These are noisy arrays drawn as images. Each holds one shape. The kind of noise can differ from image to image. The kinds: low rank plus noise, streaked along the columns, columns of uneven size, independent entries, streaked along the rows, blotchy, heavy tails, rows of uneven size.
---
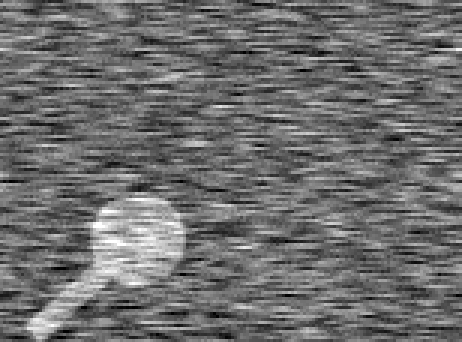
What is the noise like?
streaked along the rows
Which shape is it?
lollipop
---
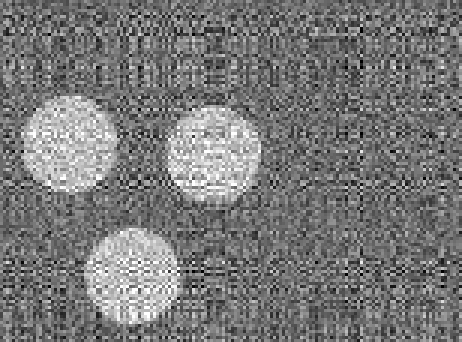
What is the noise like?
low rank plus noise
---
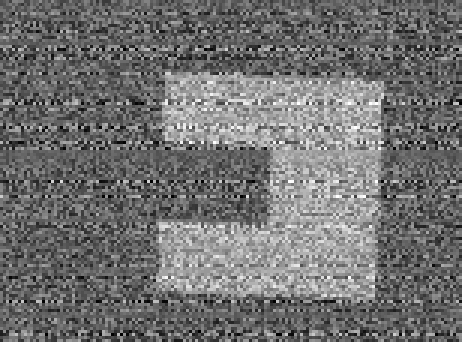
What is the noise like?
rows of uneven size
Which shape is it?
square with a notch
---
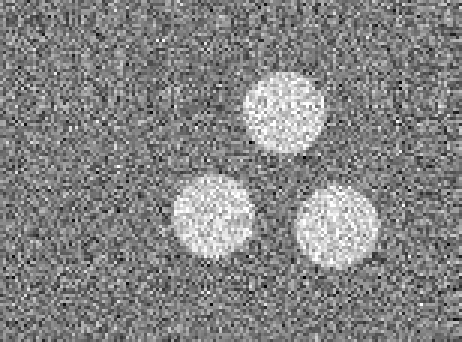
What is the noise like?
low rank plus noise
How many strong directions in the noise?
five to eight
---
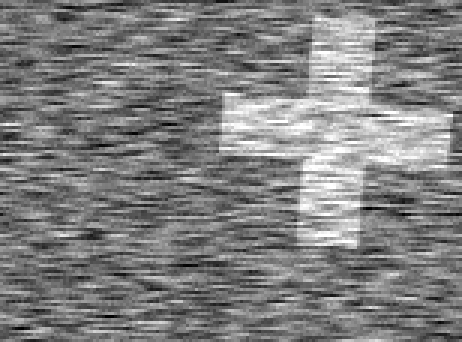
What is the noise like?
streaked along the rows
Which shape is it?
cross
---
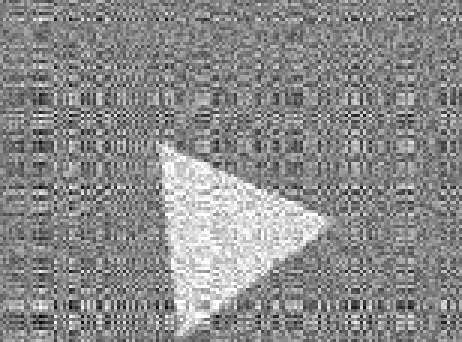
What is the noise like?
low rank plus noise
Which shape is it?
triangle
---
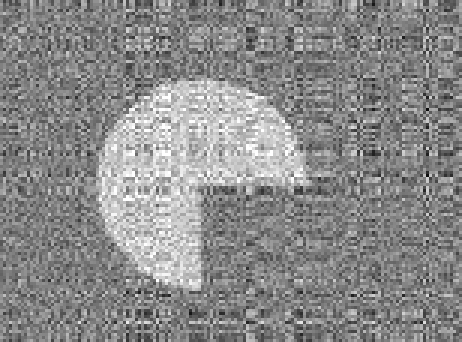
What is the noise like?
low rank plus noise
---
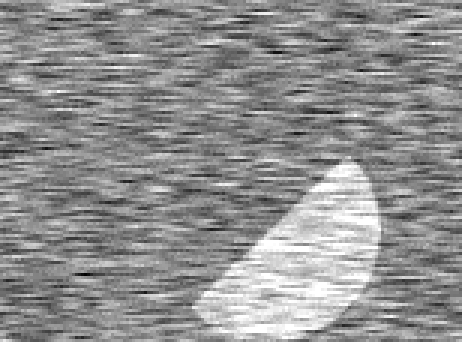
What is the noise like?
streaked along the rows
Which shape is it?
half disc
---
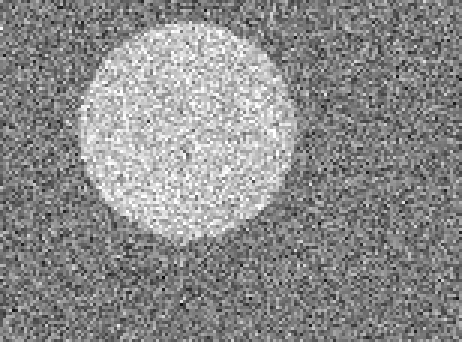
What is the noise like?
independent entries
